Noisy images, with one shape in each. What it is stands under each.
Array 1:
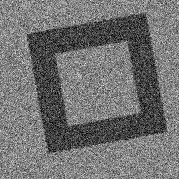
square frame
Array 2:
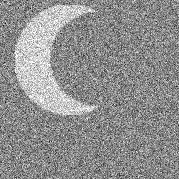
crescent
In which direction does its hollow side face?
right
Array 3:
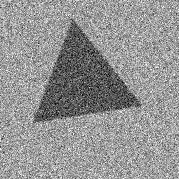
triangle
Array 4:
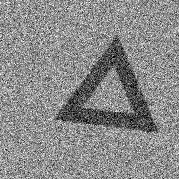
triangle frame
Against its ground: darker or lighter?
darker
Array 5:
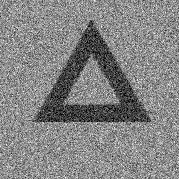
triangle frame
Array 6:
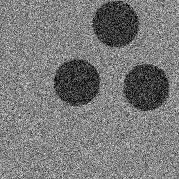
three dots
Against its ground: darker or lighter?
darker
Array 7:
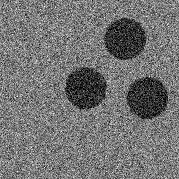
three dots
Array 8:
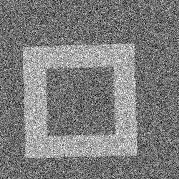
square frame
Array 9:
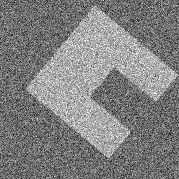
square with a notch
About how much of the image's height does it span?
nearly all
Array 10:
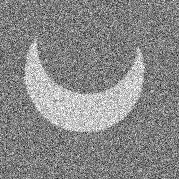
crescent
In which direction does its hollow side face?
up
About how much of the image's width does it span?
two thirds
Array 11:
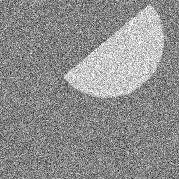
half disc
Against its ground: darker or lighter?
lighter
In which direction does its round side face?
down and right
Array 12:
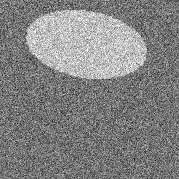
ellipse
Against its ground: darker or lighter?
lighter
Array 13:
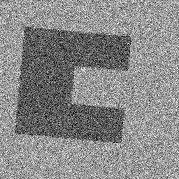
square with a notch
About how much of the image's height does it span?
two thirds
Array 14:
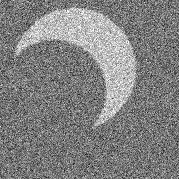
crescent
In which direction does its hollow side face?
down and left
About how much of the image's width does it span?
two thirds
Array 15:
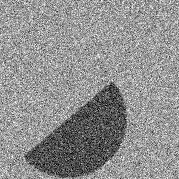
half disc
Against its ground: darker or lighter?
darker
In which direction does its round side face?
down and right
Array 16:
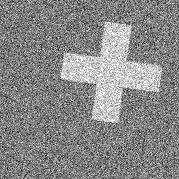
cross
